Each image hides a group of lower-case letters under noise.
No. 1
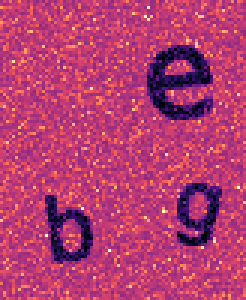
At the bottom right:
g
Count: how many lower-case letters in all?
3
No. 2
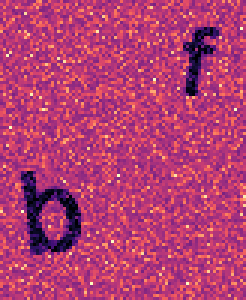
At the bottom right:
nothing
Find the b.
bottom left
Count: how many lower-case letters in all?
2
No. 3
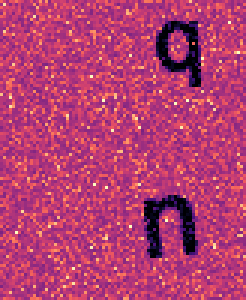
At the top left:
nothing
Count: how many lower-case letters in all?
2
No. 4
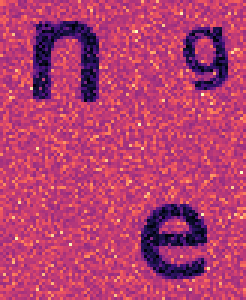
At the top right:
g
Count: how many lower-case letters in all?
3
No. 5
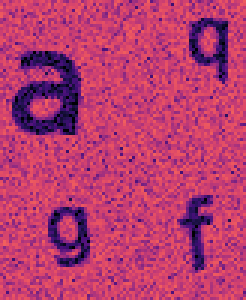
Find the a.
top left
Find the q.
top right
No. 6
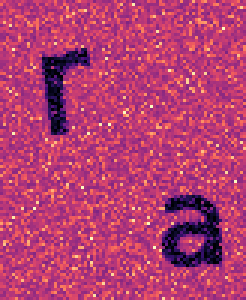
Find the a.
bottom right
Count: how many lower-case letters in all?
2
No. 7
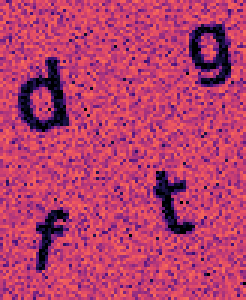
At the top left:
d
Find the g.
top right
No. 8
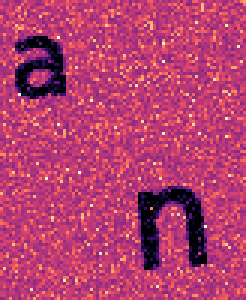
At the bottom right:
n
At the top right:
nothing
